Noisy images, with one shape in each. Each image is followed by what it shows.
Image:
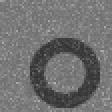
ring
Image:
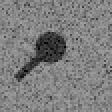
lollipop
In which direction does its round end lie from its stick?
up and right
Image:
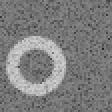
ring
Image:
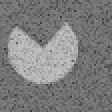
disc with a wedge cut out
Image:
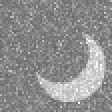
crescent
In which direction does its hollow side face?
up and left
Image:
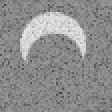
crescent
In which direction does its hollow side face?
down
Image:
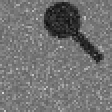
lollipop
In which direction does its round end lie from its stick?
up and left
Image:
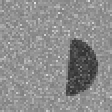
half disc
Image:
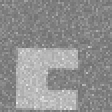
square with a notch
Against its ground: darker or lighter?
lighter
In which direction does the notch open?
right
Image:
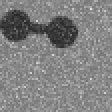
dumbbell
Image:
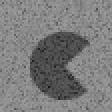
disc with a wedge cut out
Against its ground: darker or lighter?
darker
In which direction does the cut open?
right
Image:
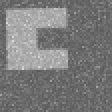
square with a notch
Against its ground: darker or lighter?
lighter
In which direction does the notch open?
right
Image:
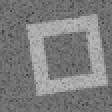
square frame
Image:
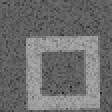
square frame
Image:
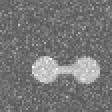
dumbbell
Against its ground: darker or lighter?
lighter
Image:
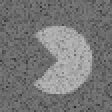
disc with a wedge cut out
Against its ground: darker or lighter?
lighter
